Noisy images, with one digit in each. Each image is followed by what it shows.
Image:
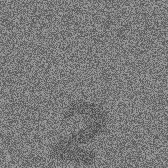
dark 2, bottom middle
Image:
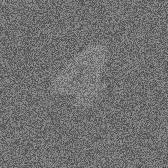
light 4, centre
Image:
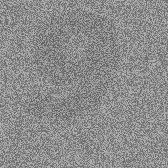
dark 9
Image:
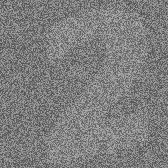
light 2
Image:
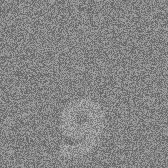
light 9, bottom middle
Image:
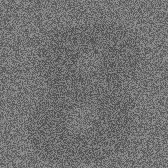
dark 8
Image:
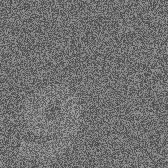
light 9
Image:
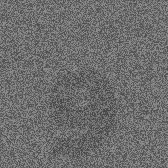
dark 9
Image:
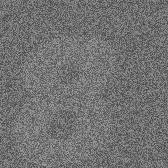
light 8
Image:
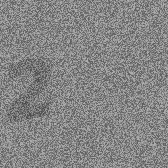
dark 2, middle left
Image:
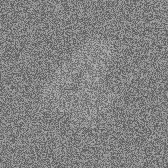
light 4
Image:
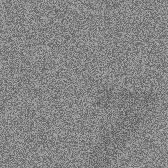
dark 7
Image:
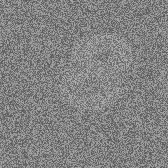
light 8
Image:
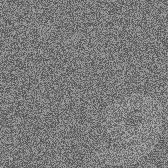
light 9, bottom right
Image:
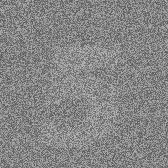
light 5
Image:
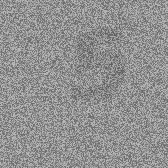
dark 5
